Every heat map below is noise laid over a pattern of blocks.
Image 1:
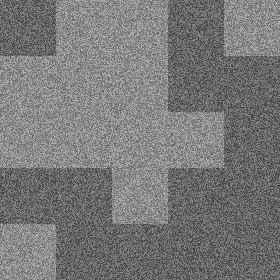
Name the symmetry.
mirrored about the diagonal from the top left
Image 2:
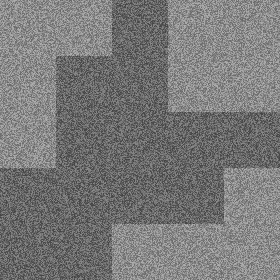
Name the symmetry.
mirrored about the diagonal from the bottom left
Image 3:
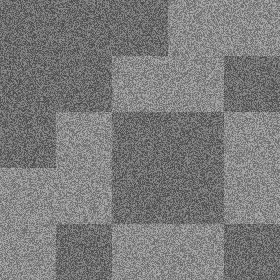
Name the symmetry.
mirrored about the diagonal from the top left
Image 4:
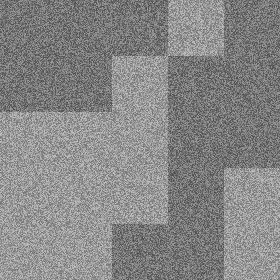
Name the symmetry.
no symmetry
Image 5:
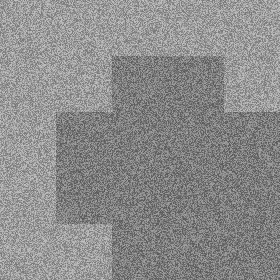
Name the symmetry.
mirrored about the diagonal from the top left
